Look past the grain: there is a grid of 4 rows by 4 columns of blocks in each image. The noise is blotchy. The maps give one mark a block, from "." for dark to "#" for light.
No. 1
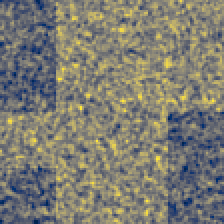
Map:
.###
.###
###.
.##.
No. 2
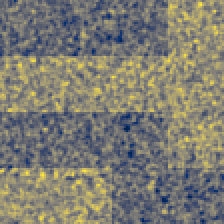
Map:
...#
####
...#
##..
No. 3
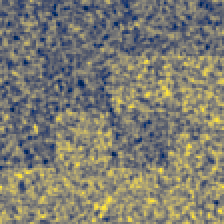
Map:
....
..##
.#.#
####
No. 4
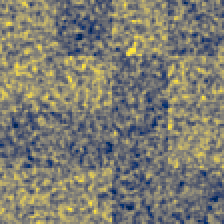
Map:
#.#.
##.#
...#
##..
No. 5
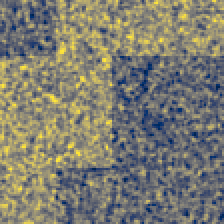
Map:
.###
##..
##..
#...
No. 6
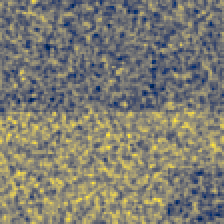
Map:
....
....
####
###.
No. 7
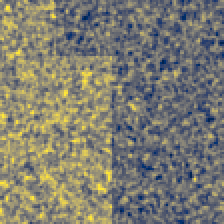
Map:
#...
##..
##..
##..
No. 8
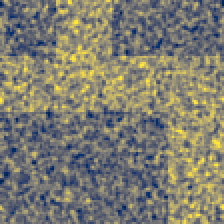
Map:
.#..
####
...#
...#
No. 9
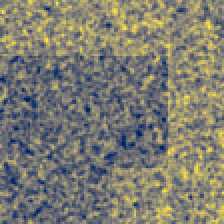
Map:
####
...#
...#
..##
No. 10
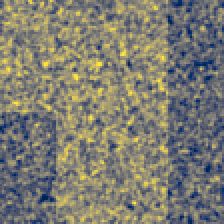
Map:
###.
###.
.##.
.##.
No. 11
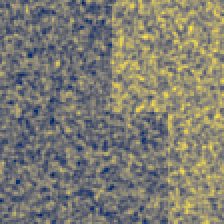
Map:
..##
..##
...#
...#
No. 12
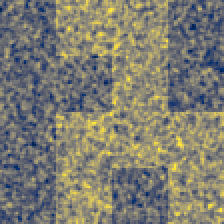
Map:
.##.
..#.
.###
.#.#
